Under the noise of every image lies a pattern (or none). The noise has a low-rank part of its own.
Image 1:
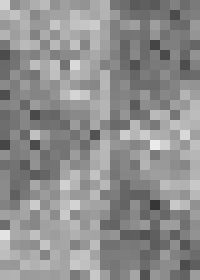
spokes from one point
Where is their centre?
centre
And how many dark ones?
3
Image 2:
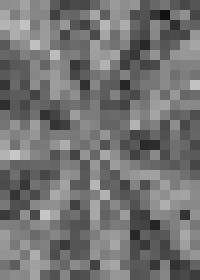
spokes from one point
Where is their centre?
centre
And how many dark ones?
7
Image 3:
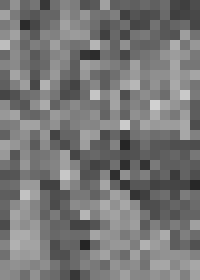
spokes from one point
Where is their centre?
middle left
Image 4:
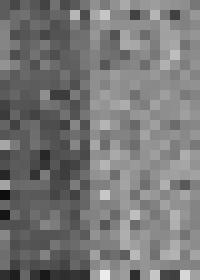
a sharp edge
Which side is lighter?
right
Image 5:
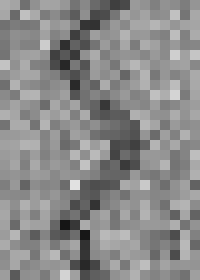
a wavy band
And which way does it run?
top to bottom
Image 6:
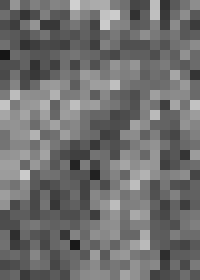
spokes from one point
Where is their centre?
top right
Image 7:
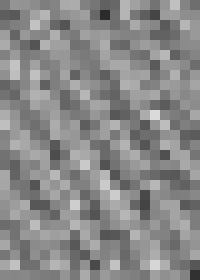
diagonal stripes
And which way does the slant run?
top left to bottom right
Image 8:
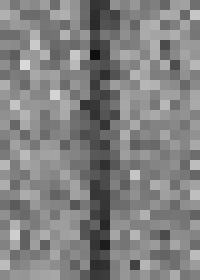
one vertical stripe
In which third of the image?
middle
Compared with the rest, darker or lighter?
darker
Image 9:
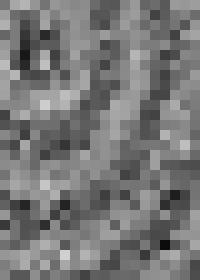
rings round one point
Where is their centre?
top left
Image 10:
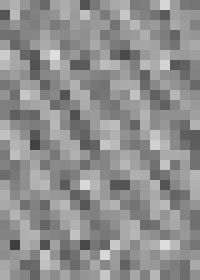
diagonal stripes
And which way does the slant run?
top left to bottom right
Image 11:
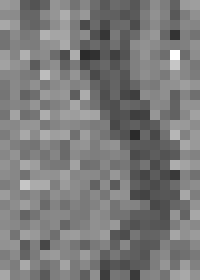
a wavy band
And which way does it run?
top to bottom
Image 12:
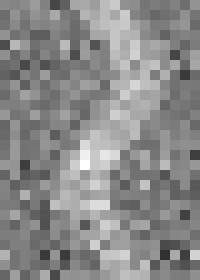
a wavy band
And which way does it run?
top to bottom
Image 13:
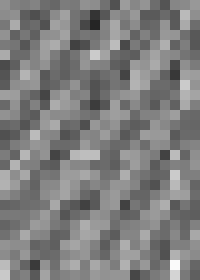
diagonal stripes
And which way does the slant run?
bottom left to top right
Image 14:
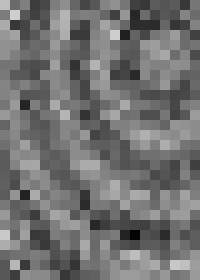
rings round one point
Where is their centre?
top right
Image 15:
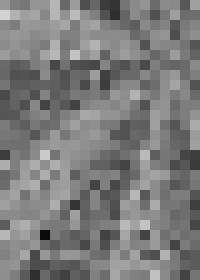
spokes from one point
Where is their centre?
top right
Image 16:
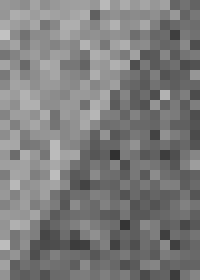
a sharp edge
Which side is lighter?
top left
